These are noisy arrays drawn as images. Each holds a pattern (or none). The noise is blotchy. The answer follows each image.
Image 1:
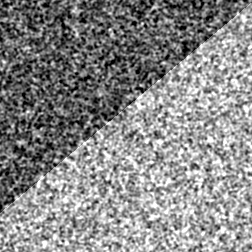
a sharp edge
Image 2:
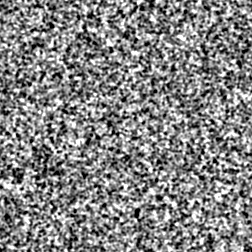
only noise
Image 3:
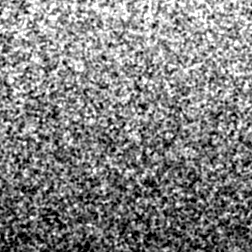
a smooth slope
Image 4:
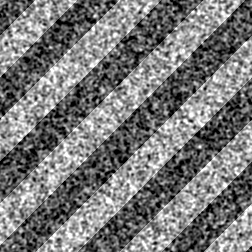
diagonal stripes
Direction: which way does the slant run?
bottom left to top right
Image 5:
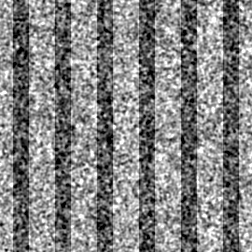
vertical stripes
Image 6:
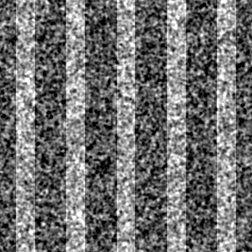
vertical stripes
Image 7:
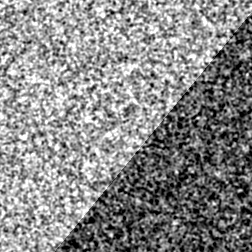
a sharp edge
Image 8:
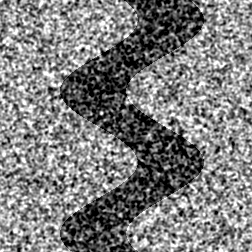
a wavy band
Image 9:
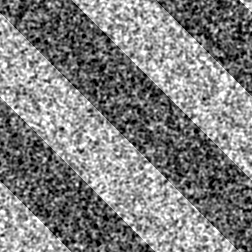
diagonal stripes
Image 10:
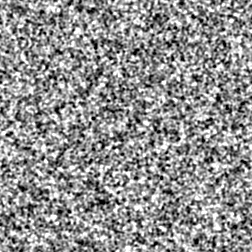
only noise
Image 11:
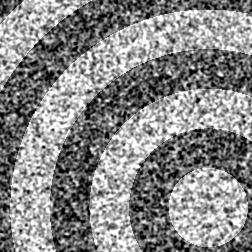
rings round one point
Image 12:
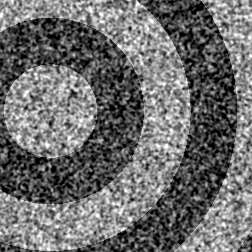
rings round one point
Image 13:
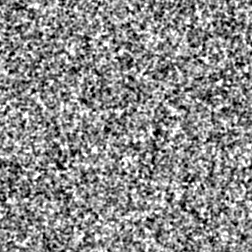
only noise
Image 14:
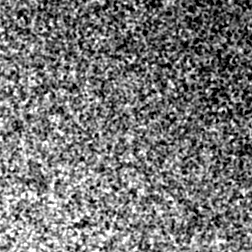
a smooth slope
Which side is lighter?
bottom left
